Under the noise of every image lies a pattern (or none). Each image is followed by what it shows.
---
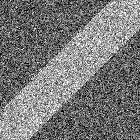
a diagonal band
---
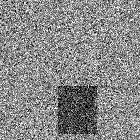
one block
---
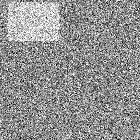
one block
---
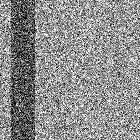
one band of columns
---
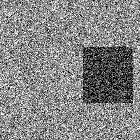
one block
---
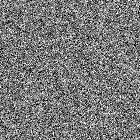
only noise
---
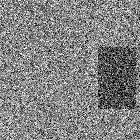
one block
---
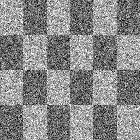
a checkerboard
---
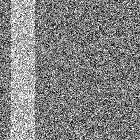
one band of columns
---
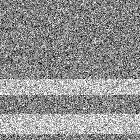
bands of rows
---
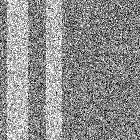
bands of columns
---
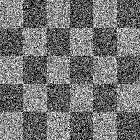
a checkerboard
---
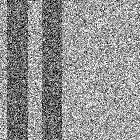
bands of columns
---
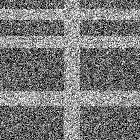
bands of rows crossing bands of columns
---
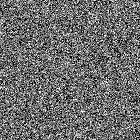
only noise
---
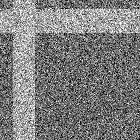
bands of rows crossing bands of columns
